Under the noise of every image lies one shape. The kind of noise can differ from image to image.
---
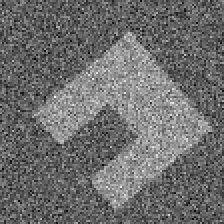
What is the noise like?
independent entries
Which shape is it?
square with a notch
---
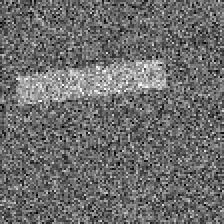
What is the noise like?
independent entries
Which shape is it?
bar
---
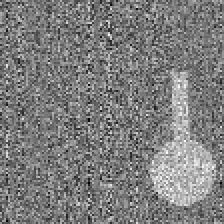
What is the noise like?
columns of uneven size
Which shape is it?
lollipop
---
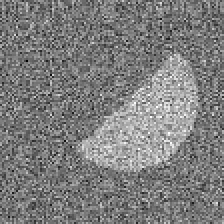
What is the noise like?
low rank plus noise
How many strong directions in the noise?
two
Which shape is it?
half disc
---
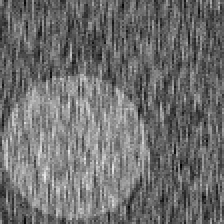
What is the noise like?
streaked along the columns
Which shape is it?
disc
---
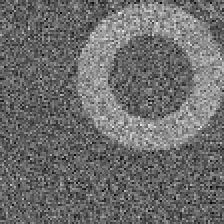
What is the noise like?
low rank plus noise
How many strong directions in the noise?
five to eight
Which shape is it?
ring
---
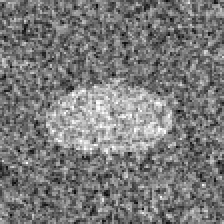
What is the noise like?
blotchy
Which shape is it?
ellipse
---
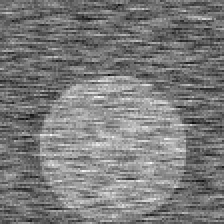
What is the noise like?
streaked along the rows
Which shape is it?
disc
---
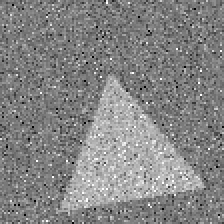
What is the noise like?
heavy tails
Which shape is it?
triangle
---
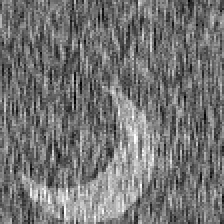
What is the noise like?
streaked along the columns
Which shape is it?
crescent
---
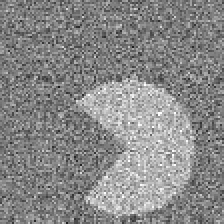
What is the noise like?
low rank plus noise
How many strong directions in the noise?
one
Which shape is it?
disc with a wedge cut out
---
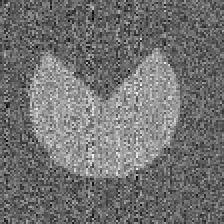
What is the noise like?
columns of uneven size
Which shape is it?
disc with a wedge cut out
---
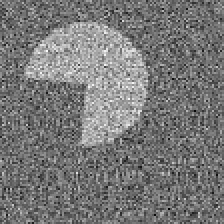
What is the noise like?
low rank plus noise
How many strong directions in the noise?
one
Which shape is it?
disc with a wedge cut out
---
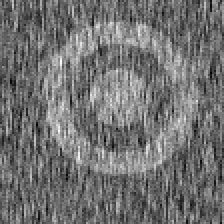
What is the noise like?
streaked along the columns
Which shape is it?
bullseye
